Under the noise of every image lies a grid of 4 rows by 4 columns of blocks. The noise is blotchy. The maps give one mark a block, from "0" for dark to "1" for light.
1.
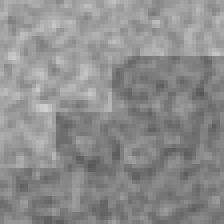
1111
1100
1000
0000
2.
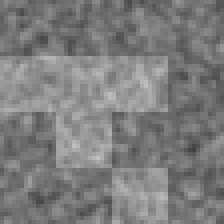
0000
1110
0100
0010
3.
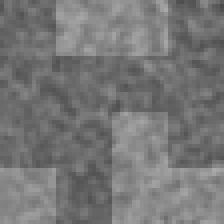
0110
0000
0010
1011
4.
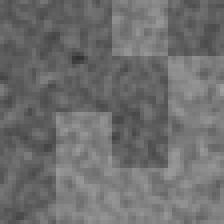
0010
0001
0101
0111
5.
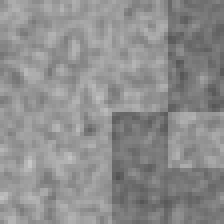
1110
1110
1101
1100
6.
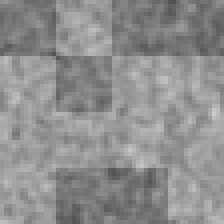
0100
1011
1111
1001
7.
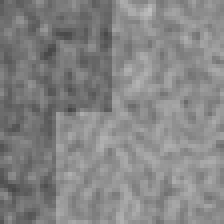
0011
0011
0111
0111
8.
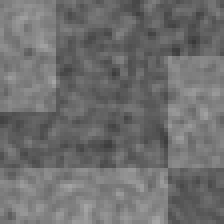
1000
1001
0001
1110
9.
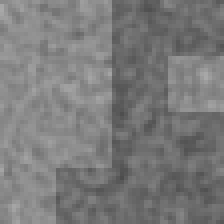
1100
1101
1100
1000
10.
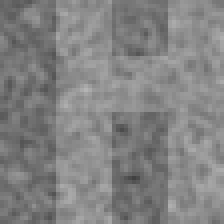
0101
0111
0101
0101
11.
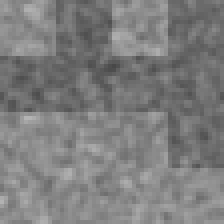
1010
0000
1110
1111
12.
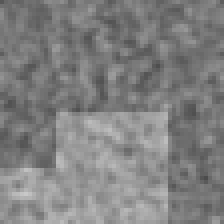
0000
0000
0110
1110
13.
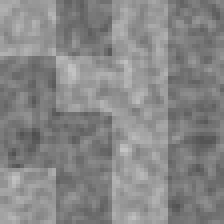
1010
0110
0010
1010
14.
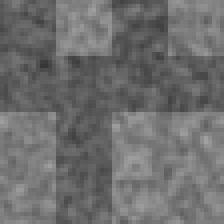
0101
0000
1011
1011
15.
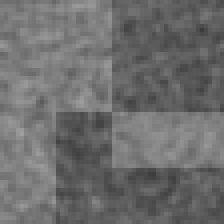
1100
1100
1011
1000
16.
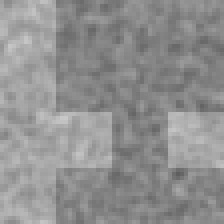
1000
1000
1101
1000
